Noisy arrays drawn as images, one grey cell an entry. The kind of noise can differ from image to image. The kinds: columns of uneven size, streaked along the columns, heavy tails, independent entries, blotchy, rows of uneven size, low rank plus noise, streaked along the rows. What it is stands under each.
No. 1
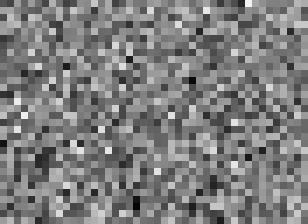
independent entries
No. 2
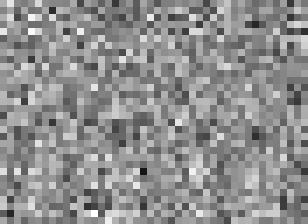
low rank plus noise
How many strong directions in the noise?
three or four
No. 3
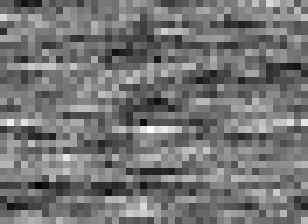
streaked along the rows
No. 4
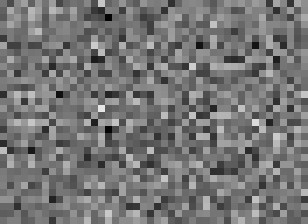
low rank plus noise
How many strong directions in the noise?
three or four
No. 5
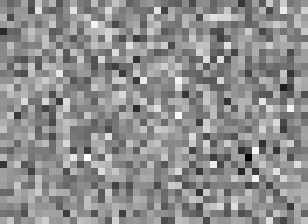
independent entries
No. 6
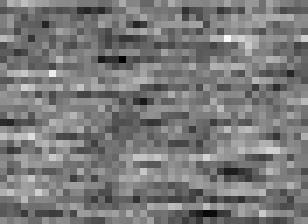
streaked along the rows
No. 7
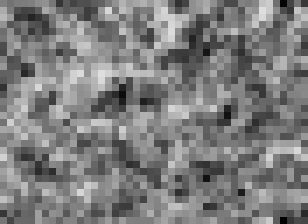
blotchy
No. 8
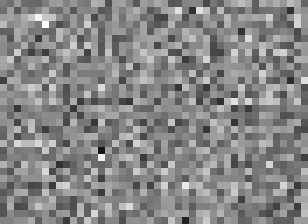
low rank plus noise
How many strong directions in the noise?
three or four
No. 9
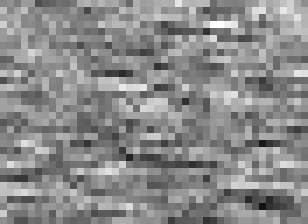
streaked along the rows
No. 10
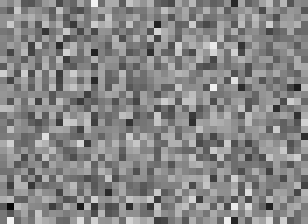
low rank plus noise
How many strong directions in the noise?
two
